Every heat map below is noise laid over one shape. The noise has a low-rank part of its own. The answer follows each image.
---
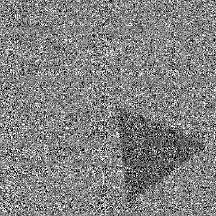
dark triangle
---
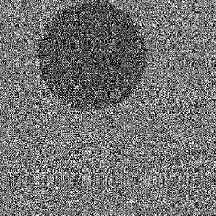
dark disc
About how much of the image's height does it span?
half
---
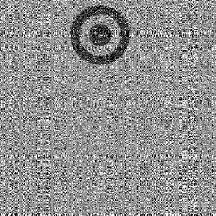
dark bullseye, top middle
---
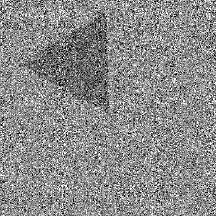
dark triangle
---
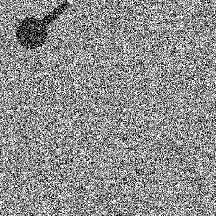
dark lollipop, top left
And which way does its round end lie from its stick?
down and left
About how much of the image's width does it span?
a quarter
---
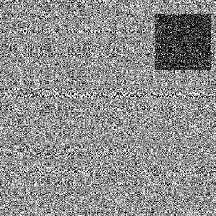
dark square, top right
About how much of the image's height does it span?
a quarter
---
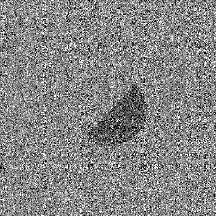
dark half disc, centre
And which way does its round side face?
down and right
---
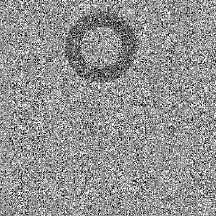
dark ring, top middle
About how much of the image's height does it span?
a third
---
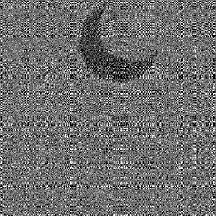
dark crescent, top middle
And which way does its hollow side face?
up and right
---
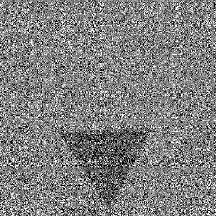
dark triangle, bottom middle
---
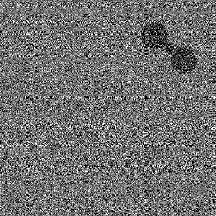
dark dumbbell, top right
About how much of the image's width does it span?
a quarter
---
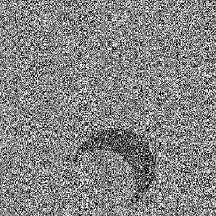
dark crescent, bottom middle
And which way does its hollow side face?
down and left
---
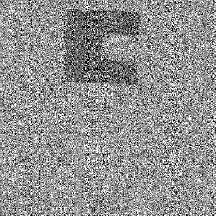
dark square with a notch, top middle
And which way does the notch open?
right
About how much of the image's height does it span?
a third
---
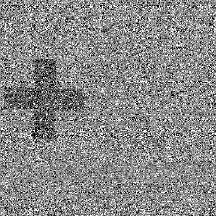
dark cross, middle left
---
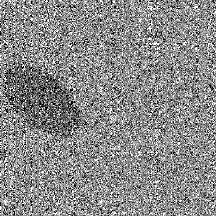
dark ellipse, middle left
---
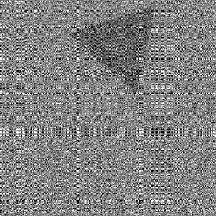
dark triangle, top middle
